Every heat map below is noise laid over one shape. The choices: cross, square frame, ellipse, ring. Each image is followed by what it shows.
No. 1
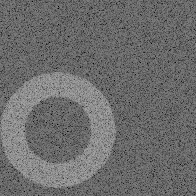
ring
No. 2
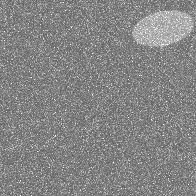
ellipse
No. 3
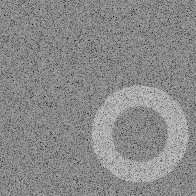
ring
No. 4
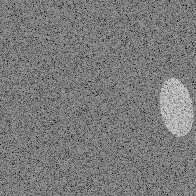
ellipse
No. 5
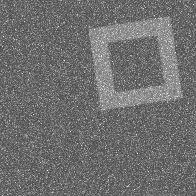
square frame
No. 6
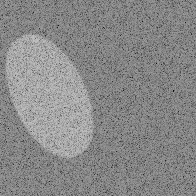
ellipse
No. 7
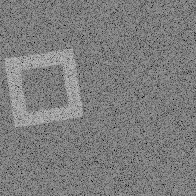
square frame
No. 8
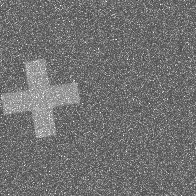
cross
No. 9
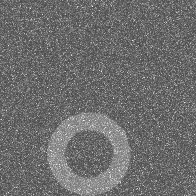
ring
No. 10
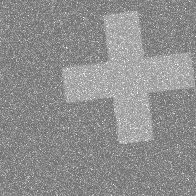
cross
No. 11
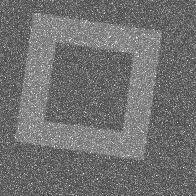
square frame
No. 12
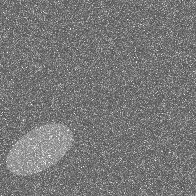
ellipse
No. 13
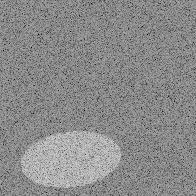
ellipse
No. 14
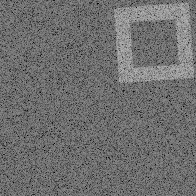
square frame
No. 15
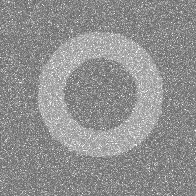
ring
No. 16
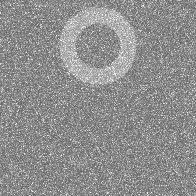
ring
